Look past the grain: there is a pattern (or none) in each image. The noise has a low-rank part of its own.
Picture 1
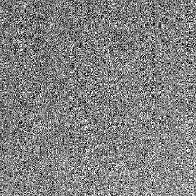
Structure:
a smooth slope
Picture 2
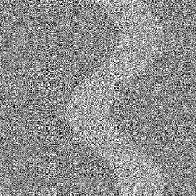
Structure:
a wavy band
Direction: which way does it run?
top to bottom
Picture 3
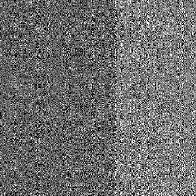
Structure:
a sharp edge
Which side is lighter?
right
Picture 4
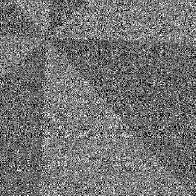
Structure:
spokes from one point
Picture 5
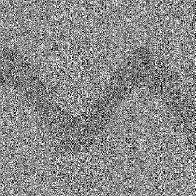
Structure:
a wavy band
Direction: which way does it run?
left to right
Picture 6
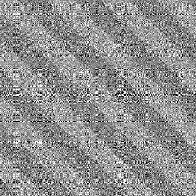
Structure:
diagonal stripes
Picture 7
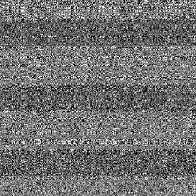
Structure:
horizontal stripes
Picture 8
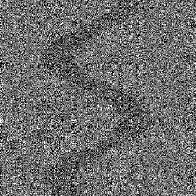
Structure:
a wavy band
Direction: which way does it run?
top to bottom
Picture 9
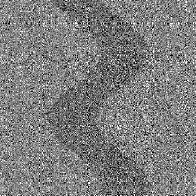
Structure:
a wavy band
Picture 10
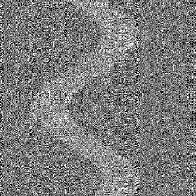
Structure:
a wavy band
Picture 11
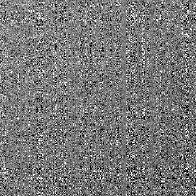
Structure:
a smooth slope
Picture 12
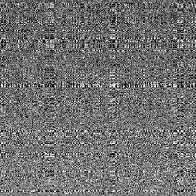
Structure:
a smooth slope
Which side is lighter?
bottom
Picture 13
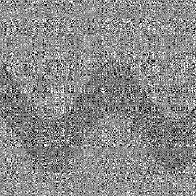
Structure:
a wavy band
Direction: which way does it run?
left to right
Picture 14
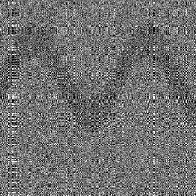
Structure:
a wavy band
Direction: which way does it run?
left to right
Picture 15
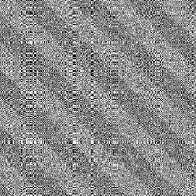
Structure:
diagonal stripes
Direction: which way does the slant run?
top left to bottom right
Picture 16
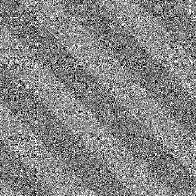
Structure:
diagonal stripes
